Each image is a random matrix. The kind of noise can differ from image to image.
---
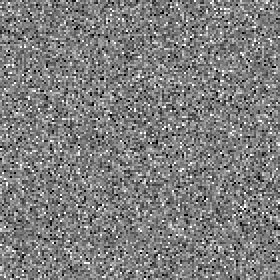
heavy tails
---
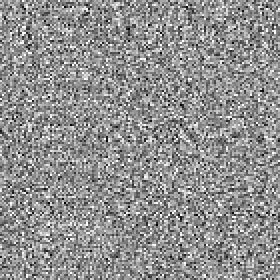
low rank plus noise
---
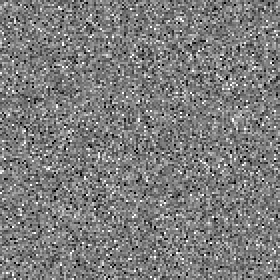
heavy tails
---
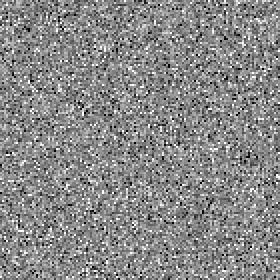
heavy tails
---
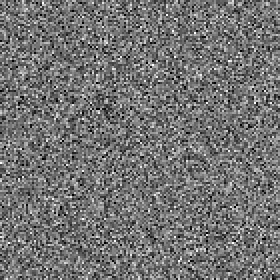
low rank plus noise
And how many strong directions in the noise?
one
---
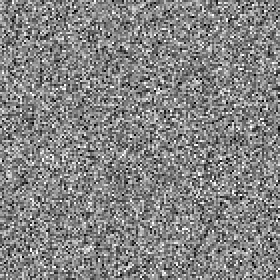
independent entries
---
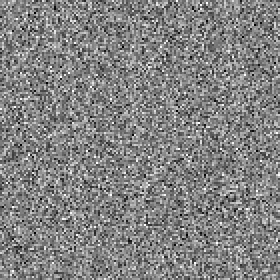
independent entries
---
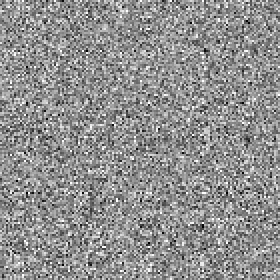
low rank plus noise
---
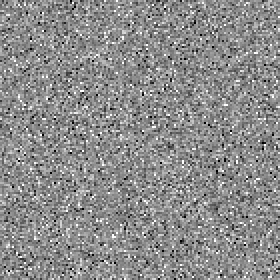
heavy tails
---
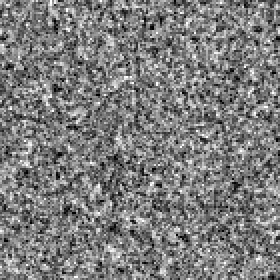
blotchy
